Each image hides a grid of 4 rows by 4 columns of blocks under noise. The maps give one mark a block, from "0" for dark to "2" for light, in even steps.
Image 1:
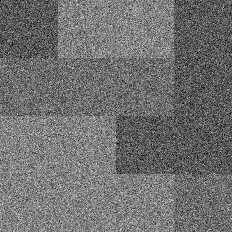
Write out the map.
0 2 2 0
1 1 1 0
2 2 0 0
2 2 2 1
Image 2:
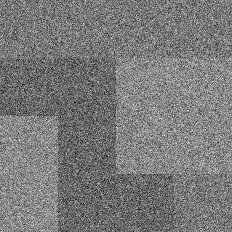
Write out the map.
1 1 1 1
0 0 2 2
2 0 2 2
2 0 0 1
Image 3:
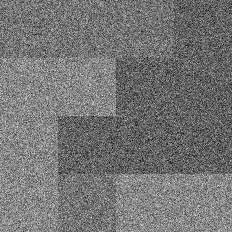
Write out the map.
1 1 1 0
2 2 0 0
2 0 0 0
2 1 2 2
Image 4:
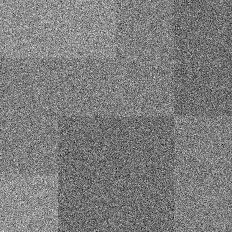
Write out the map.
2 2 1 0
1 1 1 0
1 0 0 1
2 0 0 1
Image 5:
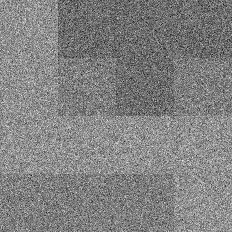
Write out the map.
2 0 0 0
2 1 0 1
2 2 2 2
1 1 1 2
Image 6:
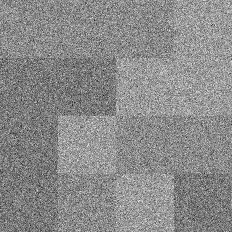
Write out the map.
1 1 1 2
0 0 2 2
0 2 1 1
0 1 2 0
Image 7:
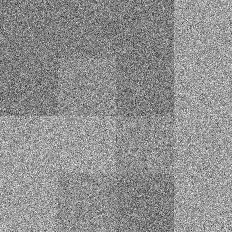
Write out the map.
0 0 0 2
0 1 0 2
2 2 1 2
2 1 0 2
